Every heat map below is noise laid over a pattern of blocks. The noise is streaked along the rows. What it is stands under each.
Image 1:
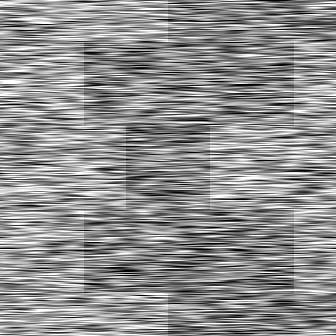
top and bottom mirror each other
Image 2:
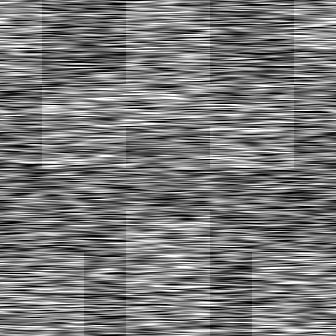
left and right mirror each other
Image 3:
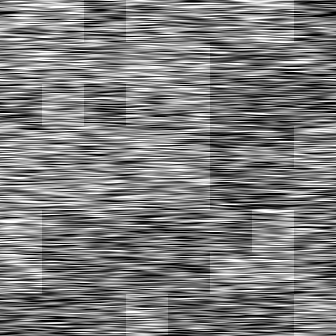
mirrored about the diagonal from the top left
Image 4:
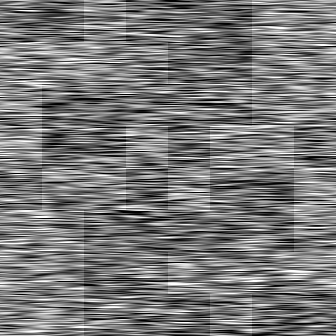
the same after a half turn
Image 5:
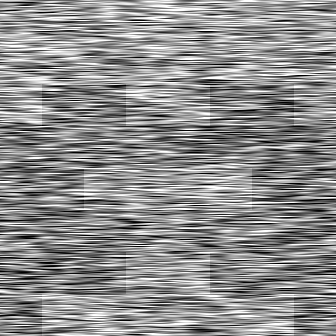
left and right mirror each other
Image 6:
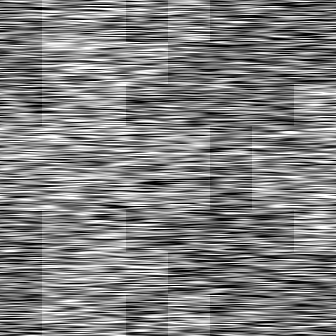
top and bottom mirror each other
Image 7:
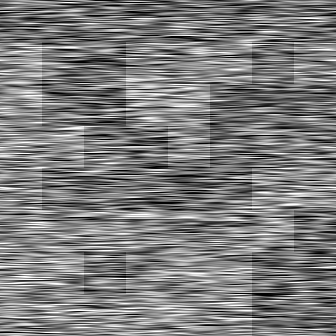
no symmetry
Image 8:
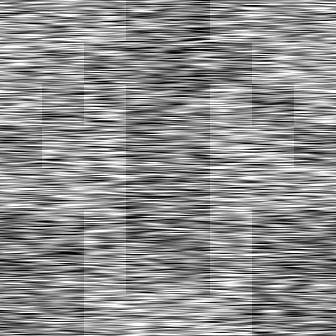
left and right mirror each other
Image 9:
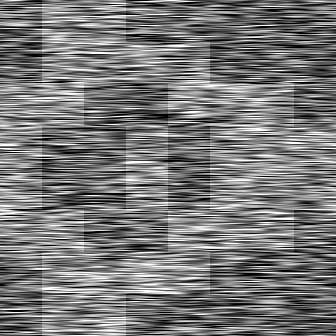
top and bottom mirror each other
